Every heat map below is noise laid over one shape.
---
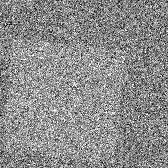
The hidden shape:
square
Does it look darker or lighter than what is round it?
lighter
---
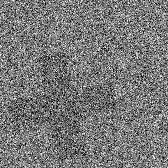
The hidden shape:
cross
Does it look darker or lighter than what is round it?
darker
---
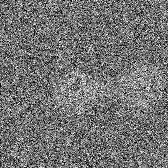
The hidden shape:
dumbbell
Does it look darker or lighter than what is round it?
lighter
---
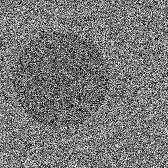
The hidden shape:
disc
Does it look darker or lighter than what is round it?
darker
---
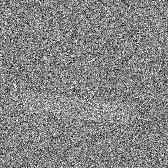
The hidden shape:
bar
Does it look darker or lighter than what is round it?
lighter
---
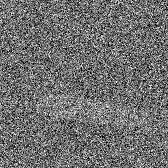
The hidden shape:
bar
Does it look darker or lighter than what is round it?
lighter
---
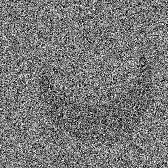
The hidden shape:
crescent
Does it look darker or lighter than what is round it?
darker
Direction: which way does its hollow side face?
up
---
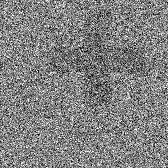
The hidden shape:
cross
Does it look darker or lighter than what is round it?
darker
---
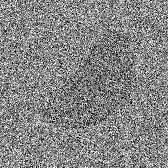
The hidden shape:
half disc
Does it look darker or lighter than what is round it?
darker
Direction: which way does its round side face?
down and right
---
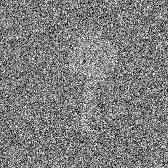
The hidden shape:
lollipop
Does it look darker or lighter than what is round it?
lighter
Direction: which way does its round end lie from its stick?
up
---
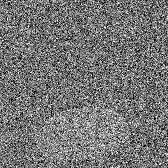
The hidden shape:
ellipse
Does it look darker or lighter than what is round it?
lighter
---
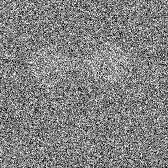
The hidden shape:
dumbbell
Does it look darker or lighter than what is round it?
lighter
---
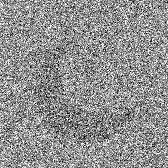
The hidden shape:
crescent
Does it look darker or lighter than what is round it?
darker
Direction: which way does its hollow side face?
up and right
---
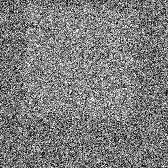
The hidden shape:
square
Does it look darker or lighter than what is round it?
lighter
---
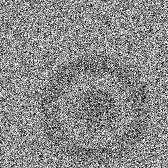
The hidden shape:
bullseye
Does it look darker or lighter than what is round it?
darker
